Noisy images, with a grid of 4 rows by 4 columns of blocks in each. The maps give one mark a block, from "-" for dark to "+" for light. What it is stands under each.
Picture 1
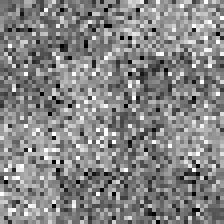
--++
-+--
++-+
+---
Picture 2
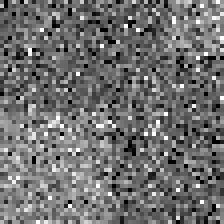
---+
----
++--
++--
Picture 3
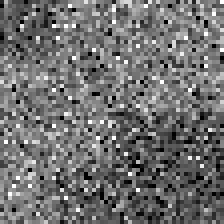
-+++
++++
++--
+---
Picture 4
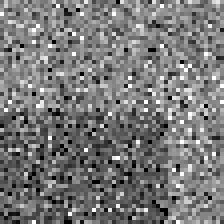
++++
++++
---+
---+
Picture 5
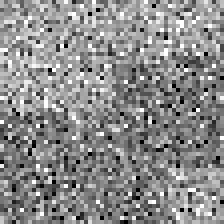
++++
++--
----
---+
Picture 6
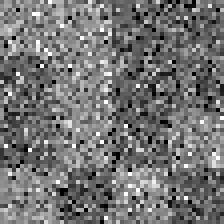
++--
-+--
-+-+
+-+-
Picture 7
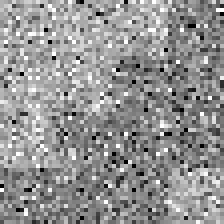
+++-
++--
+---
---+
